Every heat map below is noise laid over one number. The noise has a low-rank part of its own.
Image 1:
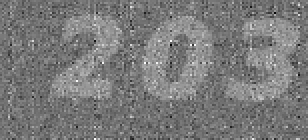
203
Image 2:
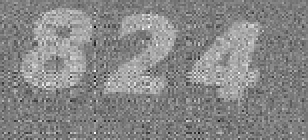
824
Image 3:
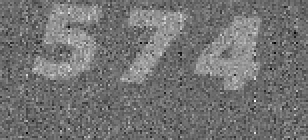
574
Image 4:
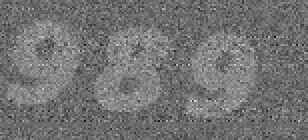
989
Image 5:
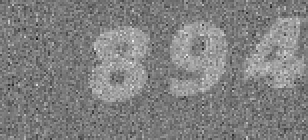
894
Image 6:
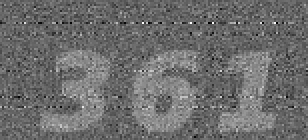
361
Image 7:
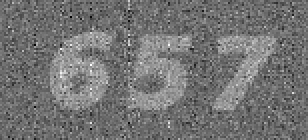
657
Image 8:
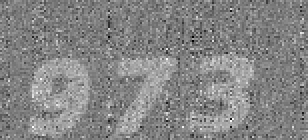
973
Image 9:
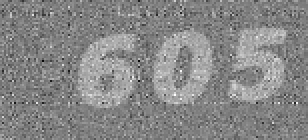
605
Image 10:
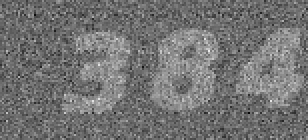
384
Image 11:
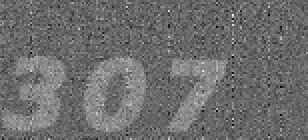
307
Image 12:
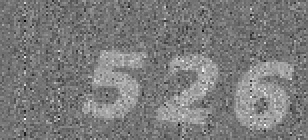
526
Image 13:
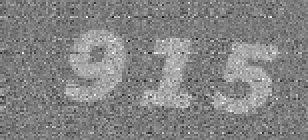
915
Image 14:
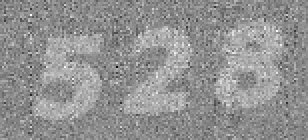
528
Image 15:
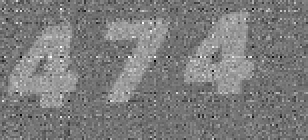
474
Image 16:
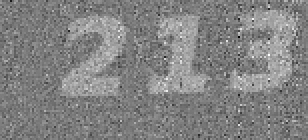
213
